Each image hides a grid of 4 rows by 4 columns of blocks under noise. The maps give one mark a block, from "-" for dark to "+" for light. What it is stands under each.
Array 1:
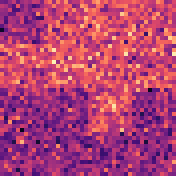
-+++
++++
--+-
----
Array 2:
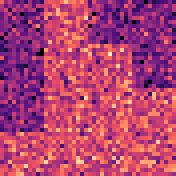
-+--
-++-
-+++
++++
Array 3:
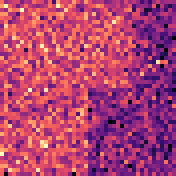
+++-
+++-
++--
++--
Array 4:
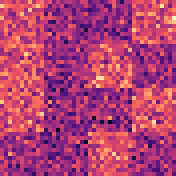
+--+
+-+-
+--+
--+-
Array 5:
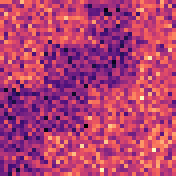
++-+
+--+
--++
-+++
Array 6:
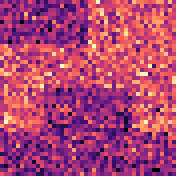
--++
++++
+--+
----
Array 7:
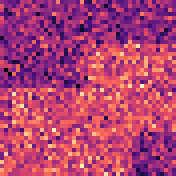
----
--++
++++
+++-
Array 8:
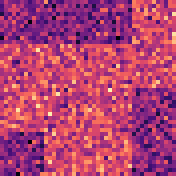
---+
++++
+++-
-++-
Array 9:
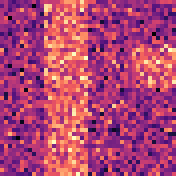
-+--
-+-+
-+--
-+--
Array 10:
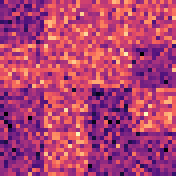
-+++
+++-
-+-+
-+--
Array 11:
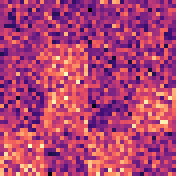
----
-+--
-+-+
+-+-
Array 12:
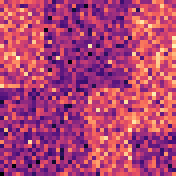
+--+
+--+
--++
--+-
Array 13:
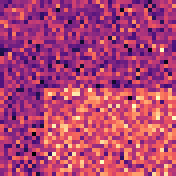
----
----
-+++
-+++
